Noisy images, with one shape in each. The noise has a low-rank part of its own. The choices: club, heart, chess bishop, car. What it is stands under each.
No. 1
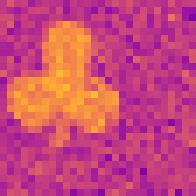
club
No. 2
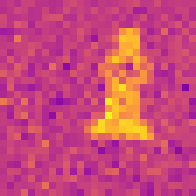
chess bishop
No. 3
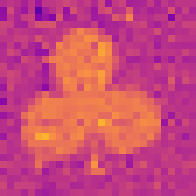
club
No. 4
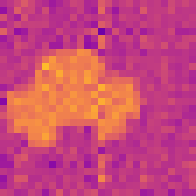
car
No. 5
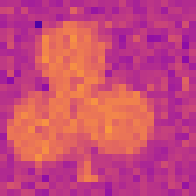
club
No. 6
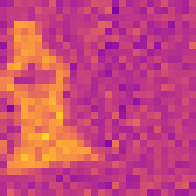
chess bishop
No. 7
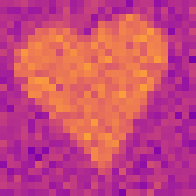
heart
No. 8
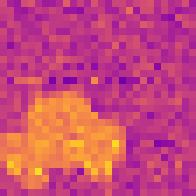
car
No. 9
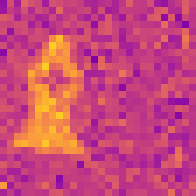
chess bishop
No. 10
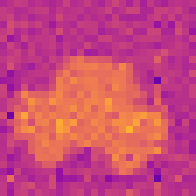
car
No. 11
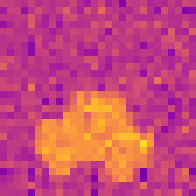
car
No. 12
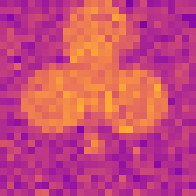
club
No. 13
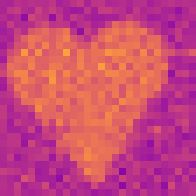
heart
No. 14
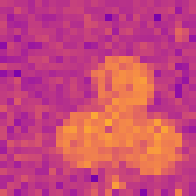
club
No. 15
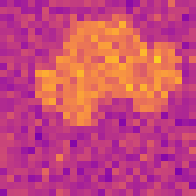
car
